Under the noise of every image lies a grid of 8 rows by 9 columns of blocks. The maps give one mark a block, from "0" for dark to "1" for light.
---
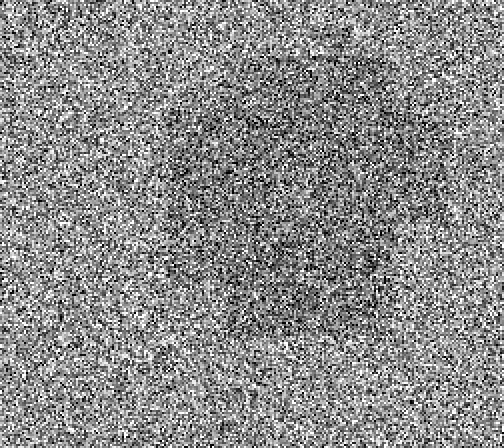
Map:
1 1 1 1 1 1 1 1 1
1 1 1 1 0 0 0 1 1
1 1 1 0 0 0 0 0 1
1 1 1 0 0 0 0 0 1
1 1 1 0 0 0 0 1 1
1 1 1 1 0 0 0 1 1
1 1 1 1 1 1 1 1 1
1 1 1 1 1 1 1 1 1
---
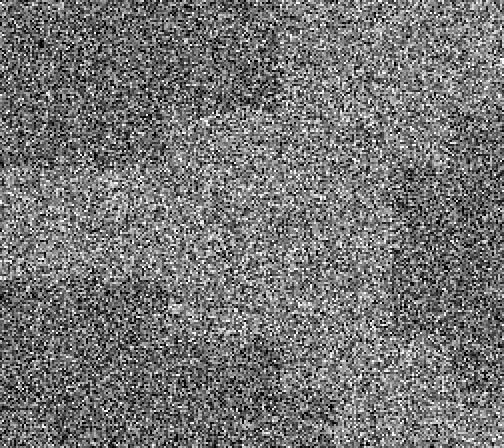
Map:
0 0 0 0 0 1 1 1 1
0 0 0 0 0 1 1 1 1
0 0 0 1 1 1 1 1 0
1 1 1 1 1 1 1 0 0
1 1 1 1 1 1 1 0 0
0 0 0 1 1 1 1 0 0
0 0 0 0 0 1 1 1 0
0 0 0 0 0 0 1 1 1
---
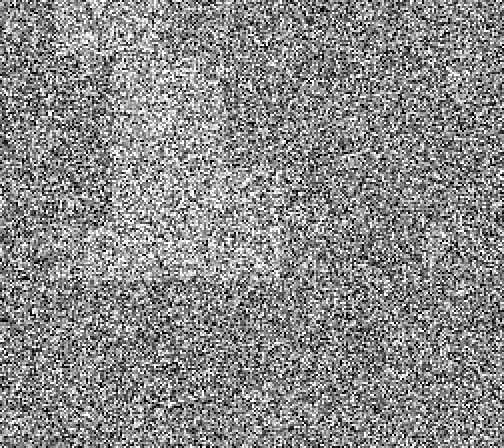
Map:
0 1 1 0 0 0 0 0 0
0 0 1 1 0 0 0 0 0
0 0 1 1 0 0 0 0 0
0 0 1 1 1 0 0 0 0
0 1 1 1 1 0 0 0 0
0 0 0 0 0 0 0 0 0
0 0 0 0 0 0 0 0 0
0 0 0 0 0 0 0 0 0
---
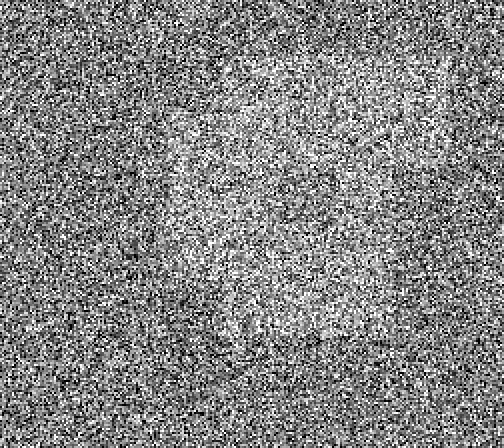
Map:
0 0 0 0 0 0 0 0 0
0 0 0 0 1 1 1 1 0
0 0 0 1 1 1 1 1 0
0 0 0 1 1 0 1 0 0
0 0 0 1 1 1 1 0 0
0 0 0 0 1 1 1 0 0
0 0 0 0 0 0 0 0 0
0 0 0 0 0 0 0 0 0
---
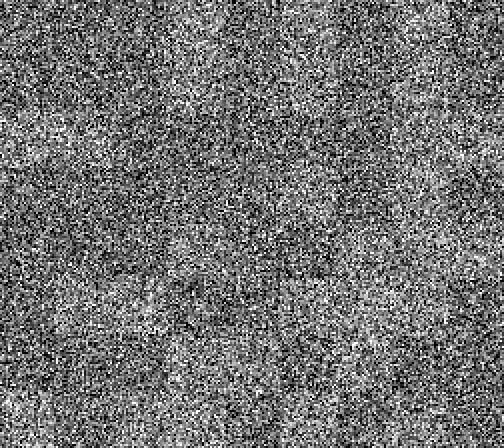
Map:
0 0 0 1 0 1 0 1 0
0 0 0 1 0 1 0 1 0
1 1 0 0 0 0 0 1 1
0 0 0 0 0 1 0 1 0
0 0 0 1 0 0 1 1 1
0 1 1 0 0 1 1 1 0
0 0 0 1 1 0 1 0 0
1 0 1 1 0 1 0 1 0
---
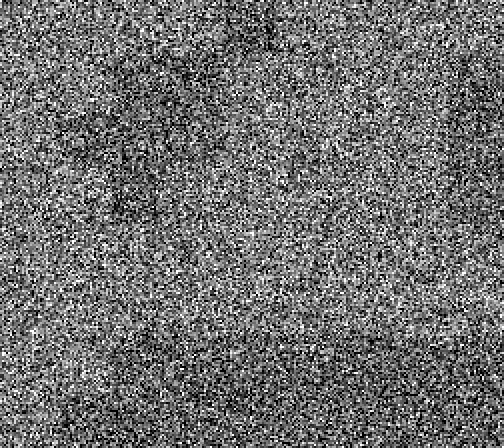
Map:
1 1 1 1 0 1 1 1 1
1 1 0 0 1 1 1 1 0
1 0 0 0 1 1 1 1 0
1 1 0 1 1 1 1 1 0
1 1 1 1 1 1 1 1 1
1 1 1 1 1 1 1 1 1
1 1 0 0 0 0 0 0 0
1 0 0 0 0 0 0 0 0
